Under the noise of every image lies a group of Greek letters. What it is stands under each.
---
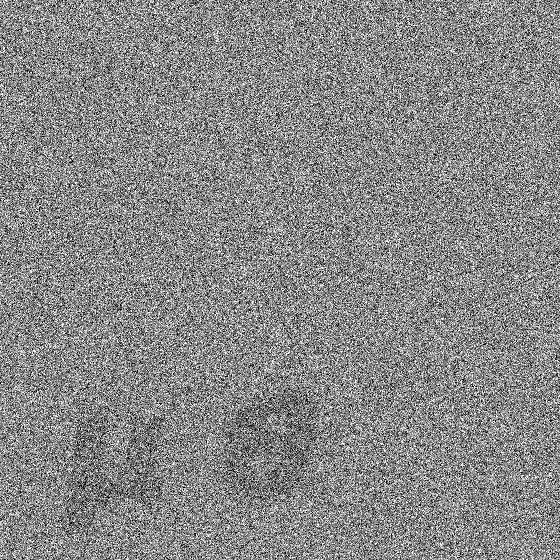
bottom left: mu; bottom middle: theta
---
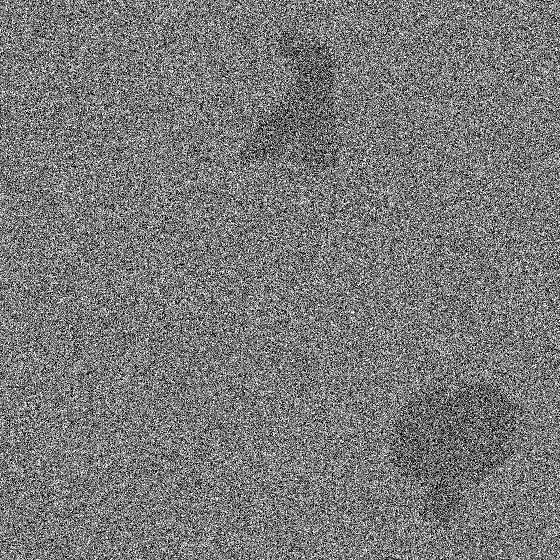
top middle: lambda; bottom right: phi
